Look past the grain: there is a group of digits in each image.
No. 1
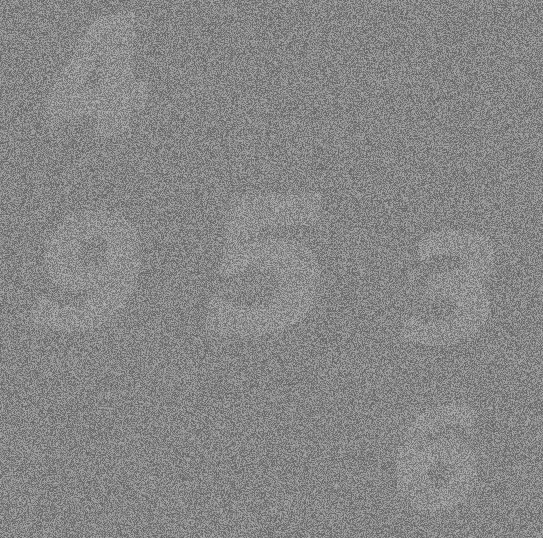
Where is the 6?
bottom right
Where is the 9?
middle left
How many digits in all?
5
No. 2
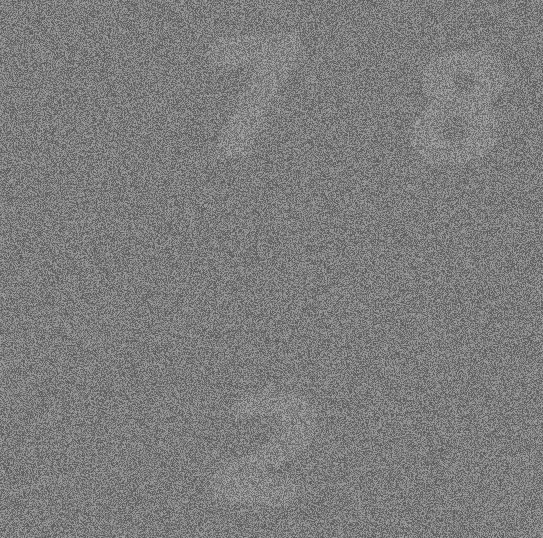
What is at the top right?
8
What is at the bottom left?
nothing
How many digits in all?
3
